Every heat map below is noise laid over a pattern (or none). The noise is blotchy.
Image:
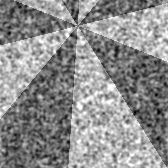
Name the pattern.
spokes from one point
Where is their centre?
top middle
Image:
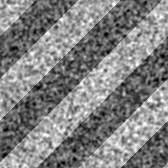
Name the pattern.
diagonal stripes
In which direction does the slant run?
bottom left to top right
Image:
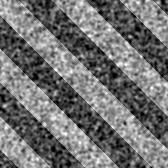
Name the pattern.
diagonal stripes
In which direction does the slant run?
top left to bottom right
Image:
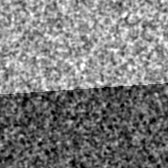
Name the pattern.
a sharp edge
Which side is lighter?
top
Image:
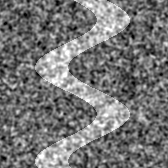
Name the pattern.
a wavy band
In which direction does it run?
top to bottom
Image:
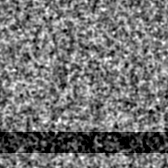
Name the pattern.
one horizontal stripe
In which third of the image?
bottom
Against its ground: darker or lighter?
darker
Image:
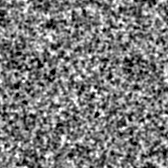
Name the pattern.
only noise
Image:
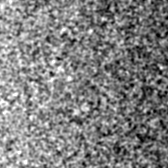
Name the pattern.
a smooth slope
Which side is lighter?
left
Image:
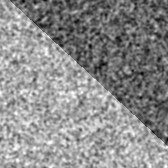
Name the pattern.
a sharp edge
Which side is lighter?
bottom left
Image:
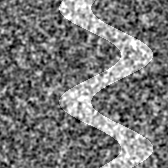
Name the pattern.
a wavy band
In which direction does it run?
top to bottom
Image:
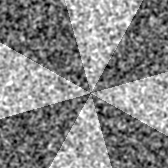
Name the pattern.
spokes from one point
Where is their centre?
centre
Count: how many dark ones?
4
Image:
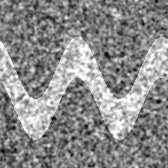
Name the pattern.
a wavy band
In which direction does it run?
left to right
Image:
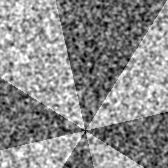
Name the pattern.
spokes from one point
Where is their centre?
bottom middle
